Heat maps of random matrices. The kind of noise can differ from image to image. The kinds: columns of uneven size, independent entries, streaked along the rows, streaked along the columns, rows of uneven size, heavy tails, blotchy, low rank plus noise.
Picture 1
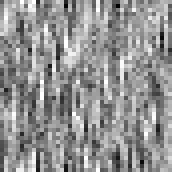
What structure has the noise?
streaked along the columns
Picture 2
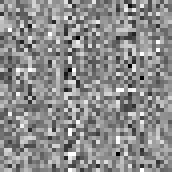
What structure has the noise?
columns of uneven size
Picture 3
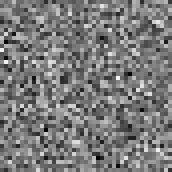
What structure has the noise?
independent entries
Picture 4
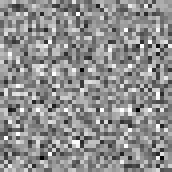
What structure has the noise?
low rank plus noise
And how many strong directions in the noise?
five to eight
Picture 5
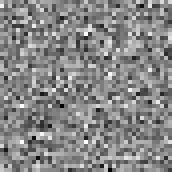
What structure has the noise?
low rank plus noise
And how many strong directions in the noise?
five to eight
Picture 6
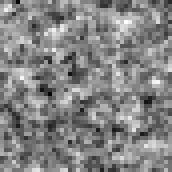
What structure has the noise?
blotchy
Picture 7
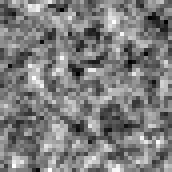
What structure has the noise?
blotchy
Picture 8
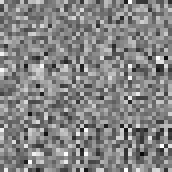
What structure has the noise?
low rank plus noise
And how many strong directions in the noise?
one
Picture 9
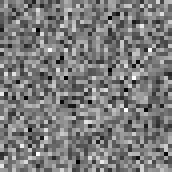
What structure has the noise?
independent entries
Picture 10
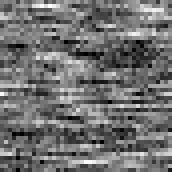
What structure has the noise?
streaked along the rows
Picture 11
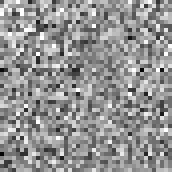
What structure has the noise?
low rank plus noise
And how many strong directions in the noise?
five to eight
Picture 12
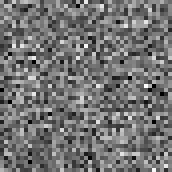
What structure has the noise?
low rank plus noise
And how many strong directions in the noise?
five to eight
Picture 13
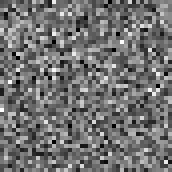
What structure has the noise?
independent entries
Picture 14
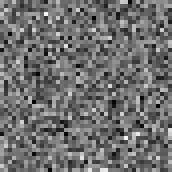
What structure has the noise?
independent entries
